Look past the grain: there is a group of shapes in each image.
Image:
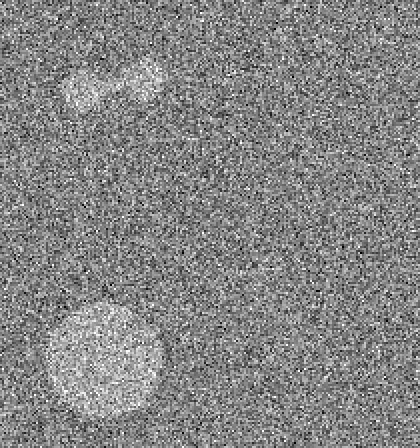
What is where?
top left: dumbbell; bottom left: disc
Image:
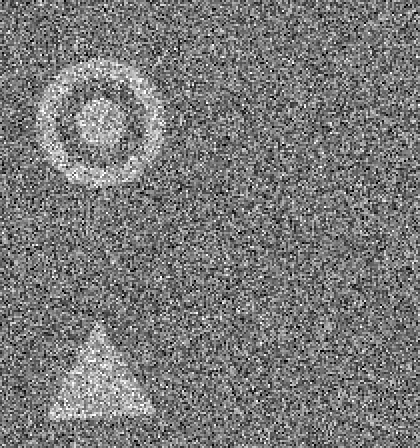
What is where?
top left: bullseye; bottom left: triangle
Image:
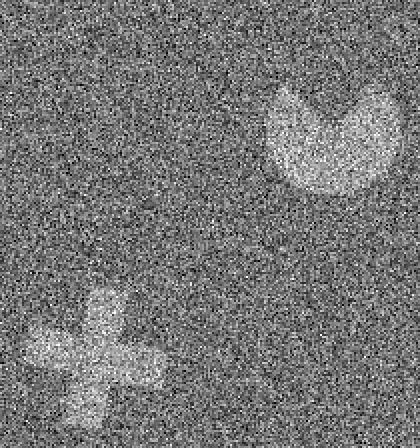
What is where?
top right: disc with a wedge cut out; bottom left: cross
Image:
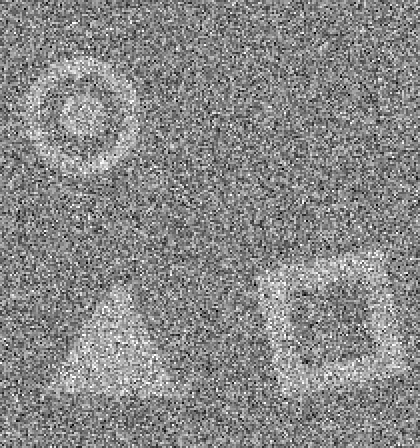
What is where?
top left: bullseye; bottom left: triangle; bottom right: square frame
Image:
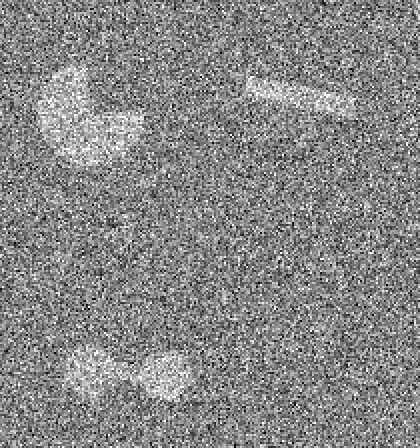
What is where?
top left: disc with a wedge cut out; top right: bar; bottom left: dumbbell
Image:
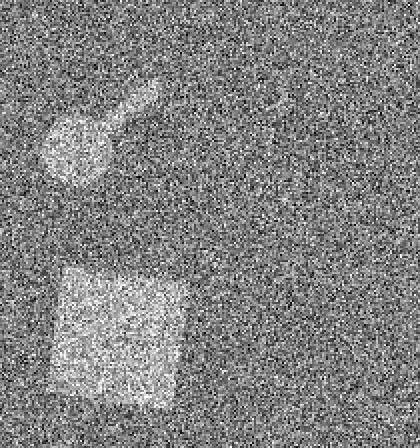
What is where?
top left: lollipop; bottom left: square
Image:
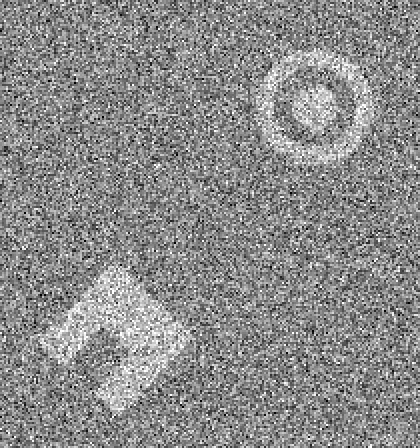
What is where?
top right: bullseye; bottom left: square with a notch
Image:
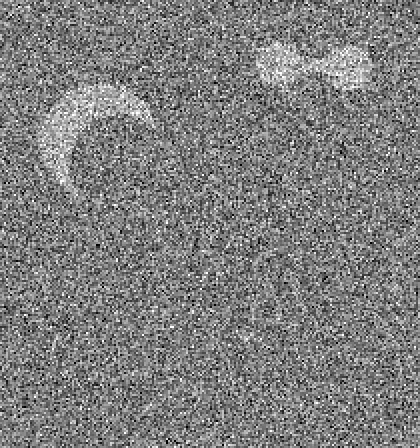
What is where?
top left: crescent; top right: dumbbell
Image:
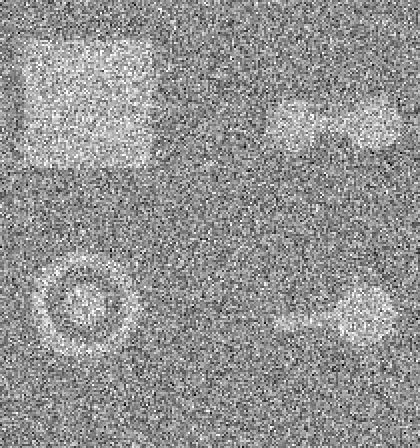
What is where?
top left: square; top right: dumbbell; bottom left: bullseye; bottom right: lollipop
